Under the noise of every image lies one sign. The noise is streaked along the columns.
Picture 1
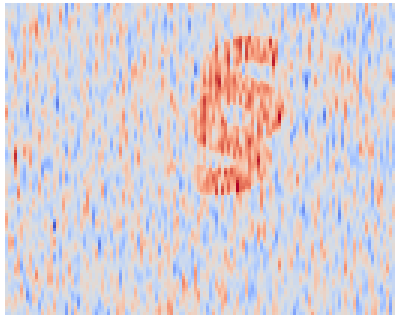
red section sign
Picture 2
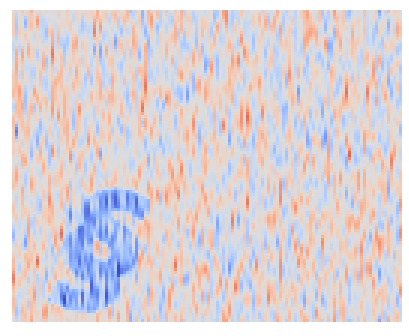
blue section sign, bottom left
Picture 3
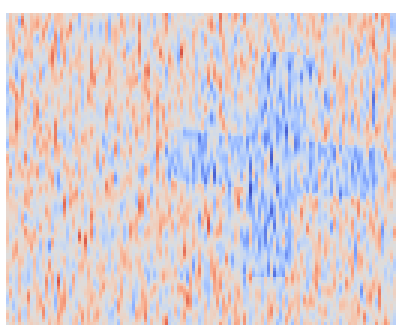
blue plus sign
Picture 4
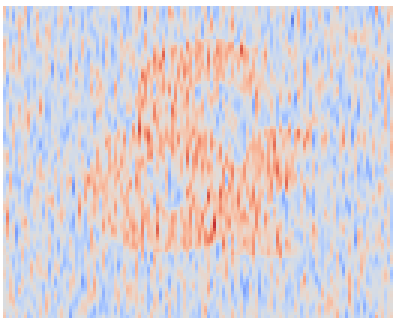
red ampersand
